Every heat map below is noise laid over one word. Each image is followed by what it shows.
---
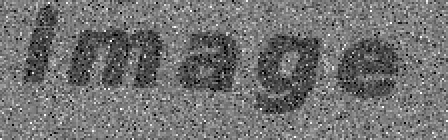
image
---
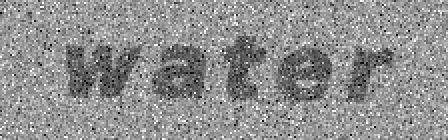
water
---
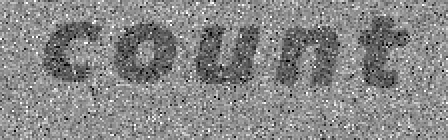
count
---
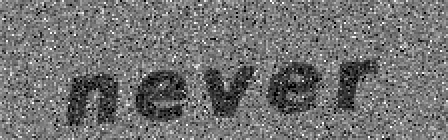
never
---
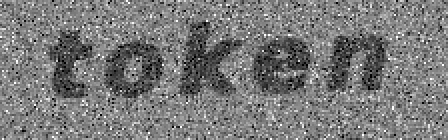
token
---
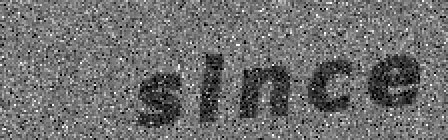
since
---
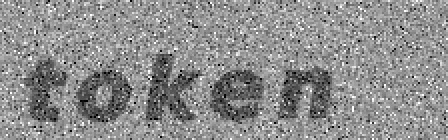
token
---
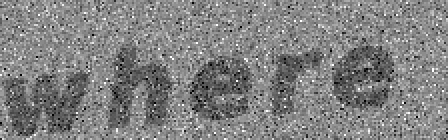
where
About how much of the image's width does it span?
nearly all
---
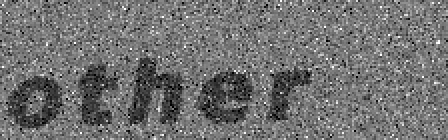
other
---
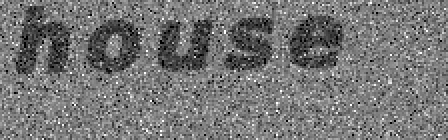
house
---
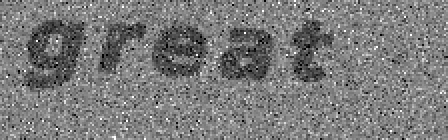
great
